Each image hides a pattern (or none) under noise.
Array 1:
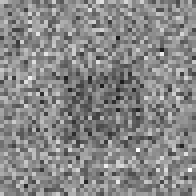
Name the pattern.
one block
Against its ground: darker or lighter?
darker
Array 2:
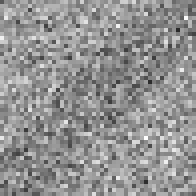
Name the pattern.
a diagonal band
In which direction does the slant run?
bottom left to top right
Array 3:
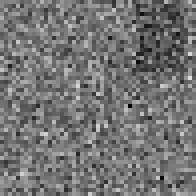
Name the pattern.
one block
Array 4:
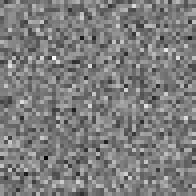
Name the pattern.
only noise
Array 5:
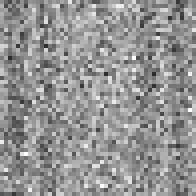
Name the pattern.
bands of columns
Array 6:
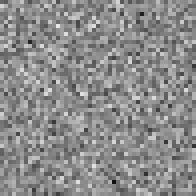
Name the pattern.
only noise
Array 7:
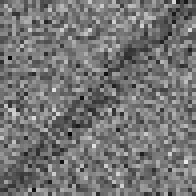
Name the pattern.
a diagonal band
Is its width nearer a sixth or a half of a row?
a sixth
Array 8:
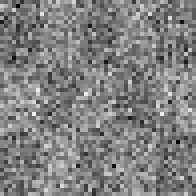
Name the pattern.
a checkerboard
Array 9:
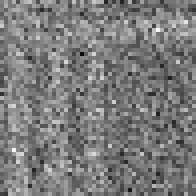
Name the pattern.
bands of rows crossing bands of columns
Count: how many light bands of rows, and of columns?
1 and 3
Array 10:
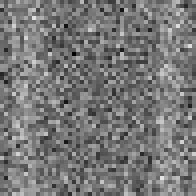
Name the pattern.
bands of columns
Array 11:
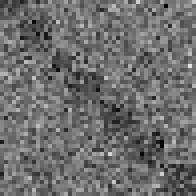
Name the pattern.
blocks along the diagonal
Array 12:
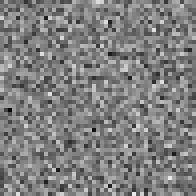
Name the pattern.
only noise
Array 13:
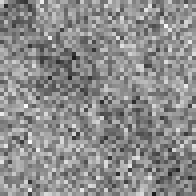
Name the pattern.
blocks along the diagonal
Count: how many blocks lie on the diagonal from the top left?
4
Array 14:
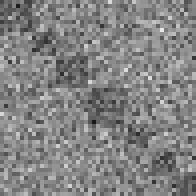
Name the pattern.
blocks along the diagonal
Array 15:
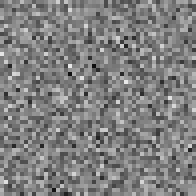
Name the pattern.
only noise
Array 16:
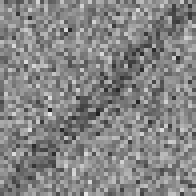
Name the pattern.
a diagonal band
